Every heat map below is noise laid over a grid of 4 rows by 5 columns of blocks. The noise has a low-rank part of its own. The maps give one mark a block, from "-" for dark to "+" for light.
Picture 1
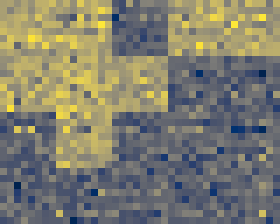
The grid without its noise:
+ + - + +
+ + + - -
- + - - -
- - - - -
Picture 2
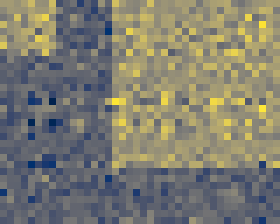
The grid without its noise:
+ - + + +
- - + + +
- - + + +
- - - - -
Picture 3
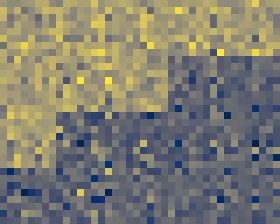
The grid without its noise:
+ + + + +
+ + + - -
+ - - - -
- - - - -
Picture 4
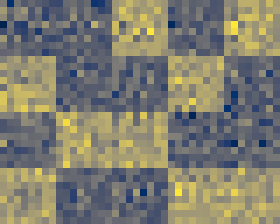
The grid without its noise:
- - + - +
+ - - + -
- + + - -
+ - - + +
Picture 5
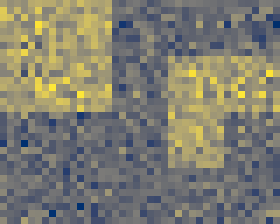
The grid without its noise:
+ + - - -
+ + - + +
- - - + -
- - - - -
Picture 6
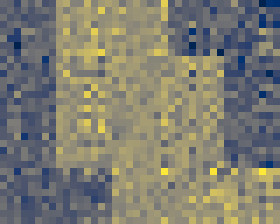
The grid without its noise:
- + + - -
- + + + -
- + + + -
- - + + +
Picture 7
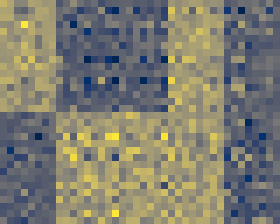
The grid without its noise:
+ - - + -
+ - - + -
- + + + -
- + + + -
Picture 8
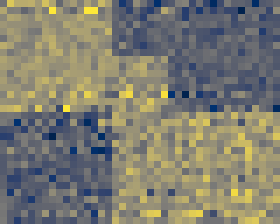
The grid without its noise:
+ + - - -
+ + + - -
- - + + +
- - + + +
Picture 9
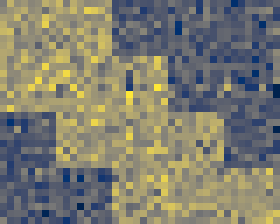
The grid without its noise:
+ + - - -
+ + + - -
- + + + -
- - + + +
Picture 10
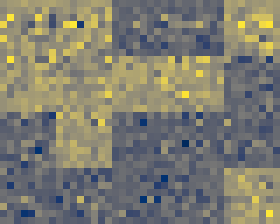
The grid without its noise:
+ + - - +
+ + + + -
- + - - -
- - - - +
